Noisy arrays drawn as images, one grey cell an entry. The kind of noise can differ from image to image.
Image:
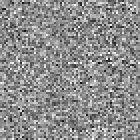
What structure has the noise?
low rank plus noise
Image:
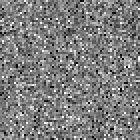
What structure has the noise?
heavy tails
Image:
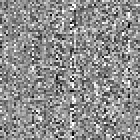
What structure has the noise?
columns of uneven size
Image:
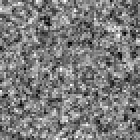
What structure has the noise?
blotchy
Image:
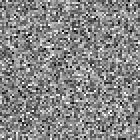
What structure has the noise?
independent entries
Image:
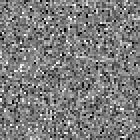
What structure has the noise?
heavy tails
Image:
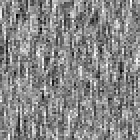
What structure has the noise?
streaked along the columns
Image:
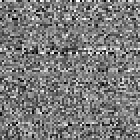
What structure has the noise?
rows of uneven size
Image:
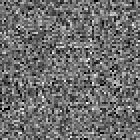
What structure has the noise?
low rank plus noise
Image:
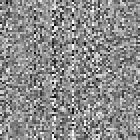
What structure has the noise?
columns of uneven size
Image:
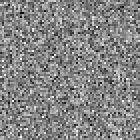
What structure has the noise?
independent entries
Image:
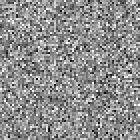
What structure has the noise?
independent entries
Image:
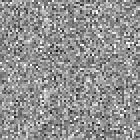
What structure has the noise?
low rank plus noise
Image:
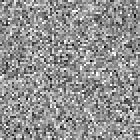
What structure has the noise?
independent entries
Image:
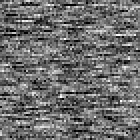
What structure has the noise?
streaked along the rows
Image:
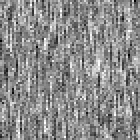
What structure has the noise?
streaked along the columns
